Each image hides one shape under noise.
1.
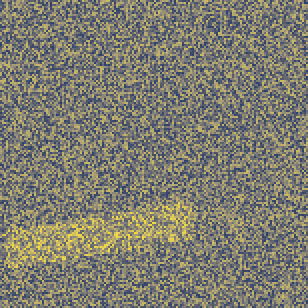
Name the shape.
bar
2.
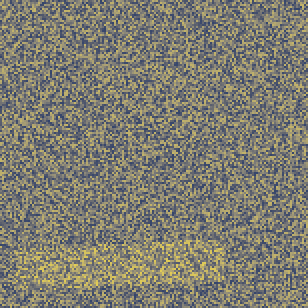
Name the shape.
bar
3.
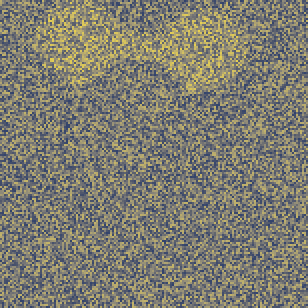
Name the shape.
dumbbell
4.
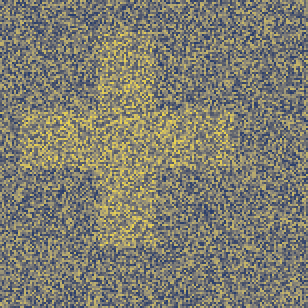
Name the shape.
cross
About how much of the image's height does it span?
two thirds
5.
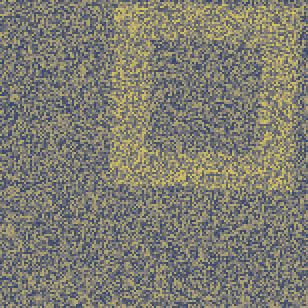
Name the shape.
square frame
